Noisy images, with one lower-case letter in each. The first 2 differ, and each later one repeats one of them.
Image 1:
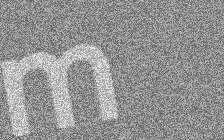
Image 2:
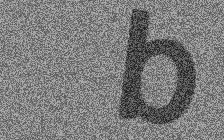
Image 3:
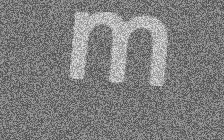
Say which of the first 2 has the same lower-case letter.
1
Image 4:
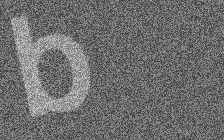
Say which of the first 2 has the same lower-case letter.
2
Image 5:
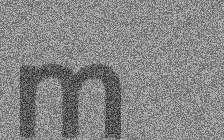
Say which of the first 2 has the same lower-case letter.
1
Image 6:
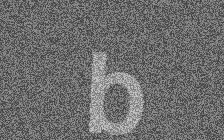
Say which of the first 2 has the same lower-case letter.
2
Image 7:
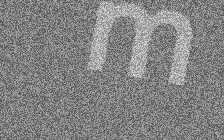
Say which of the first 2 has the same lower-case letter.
1
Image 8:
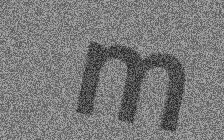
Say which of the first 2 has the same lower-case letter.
1
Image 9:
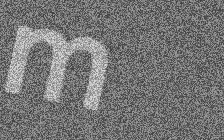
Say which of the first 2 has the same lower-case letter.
1
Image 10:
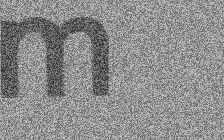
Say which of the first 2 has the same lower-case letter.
1
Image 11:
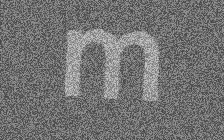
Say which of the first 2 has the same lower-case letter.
1
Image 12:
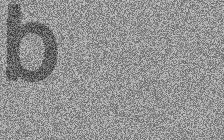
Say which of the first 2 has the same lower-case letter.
2
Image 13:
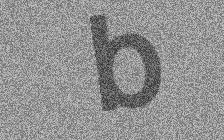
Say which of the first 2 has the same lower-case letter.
2
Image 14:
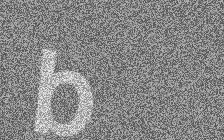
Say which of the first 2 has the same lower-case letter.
2
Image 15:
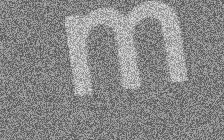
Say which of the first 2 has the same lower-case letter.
1
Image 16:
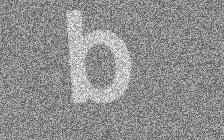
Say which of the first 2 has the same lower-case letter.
2
